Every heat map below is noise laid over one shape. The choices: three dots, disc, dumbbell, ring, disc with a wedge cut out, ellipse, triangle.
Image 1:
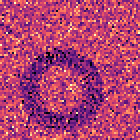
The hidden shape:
ring
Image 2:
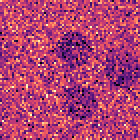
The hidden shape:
three dots
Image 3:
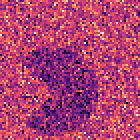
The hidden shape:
disc with a wedge cut out
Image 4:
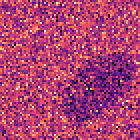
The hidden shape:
ellipse
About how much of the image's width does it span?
half
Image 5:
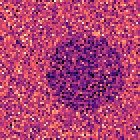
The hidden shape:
disc
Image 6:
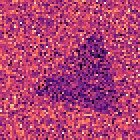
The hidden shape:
triangle
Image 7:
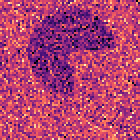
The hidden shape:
disc with a wedge cut out
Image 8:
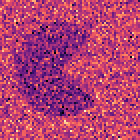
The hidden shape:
disc with a wedge cut out
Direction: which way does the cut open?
right
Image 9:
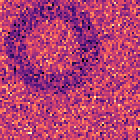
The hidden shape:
ring
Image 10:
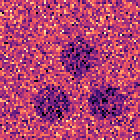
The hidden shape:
three dots
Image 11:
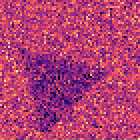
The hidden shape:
triangle
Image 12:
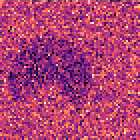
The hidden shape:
disc with a wedge cut out
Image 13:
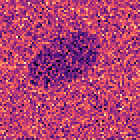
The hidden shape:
ellipse
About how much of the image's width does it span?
half
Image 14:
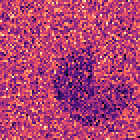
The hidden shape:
disc with a wedge cut out
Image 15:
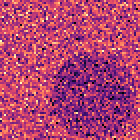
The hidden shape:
disc
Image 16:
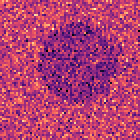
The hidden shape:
disc
